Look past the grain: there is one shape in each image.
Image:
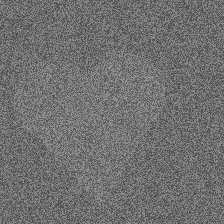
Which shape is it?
heart
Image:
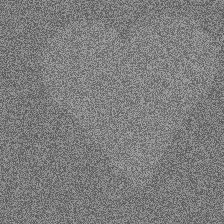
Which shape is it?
heart
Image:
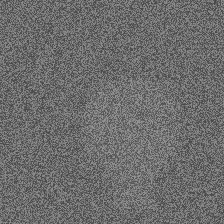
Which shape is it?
light bulb
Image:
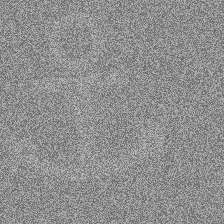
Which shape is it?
anchor
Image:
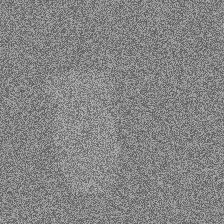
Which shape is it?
footprint
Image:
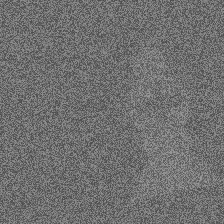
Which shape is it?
chess bishop
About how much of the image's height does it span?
two thirds
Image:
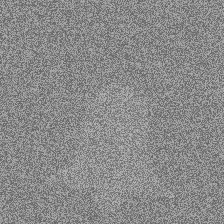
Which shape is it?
bell
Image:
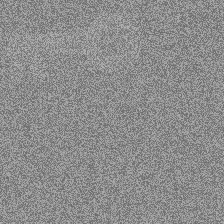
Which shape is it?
key
